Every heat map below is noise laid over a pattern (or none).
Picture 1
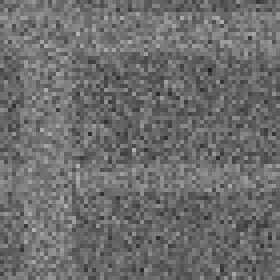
bands of rows crossing bands of columns
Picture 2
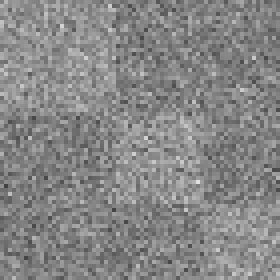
blocks along the diagonal
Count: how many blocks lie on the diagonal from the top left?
3
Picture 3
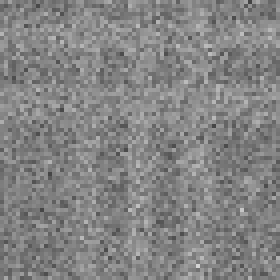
bands of rows crossing bands of columns
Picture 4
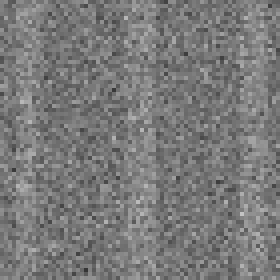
bands of columns
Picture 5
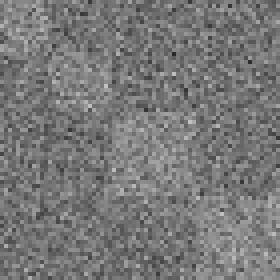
blocks along the diagonal
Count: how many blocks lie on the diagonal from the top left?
4
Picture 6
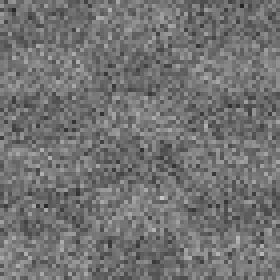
a checkerboard
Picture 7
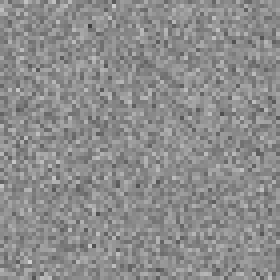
only noise
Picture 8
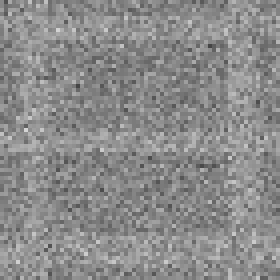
bands of rows crossing bands of columns
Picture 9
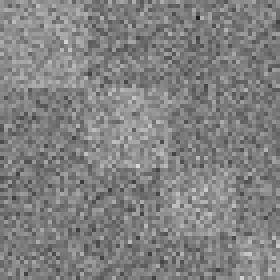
blocks along the diagonal
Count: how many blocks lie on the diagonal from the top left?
4
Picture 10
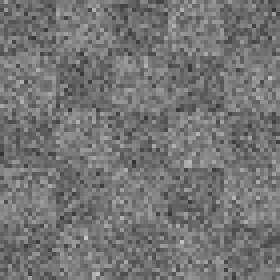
a checkerboard
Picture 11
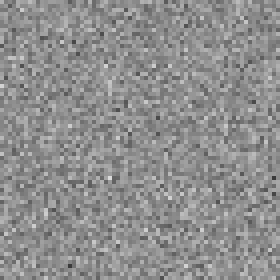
only noise
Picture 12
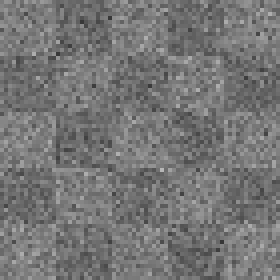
a checkerboard
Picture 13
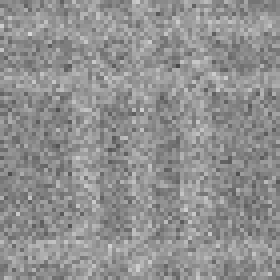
bands of rows crossing bands of columns
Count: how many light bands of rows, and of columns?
3 and 3
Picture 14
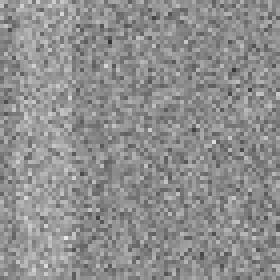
one band of columns
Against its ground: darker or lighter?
lighter
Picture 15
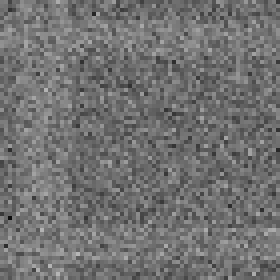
bands of rows crossing bands of columns
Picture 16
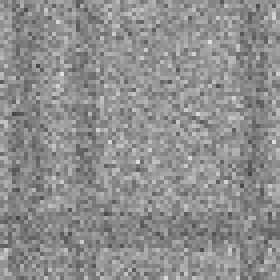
bands of rows crossing bands of columns
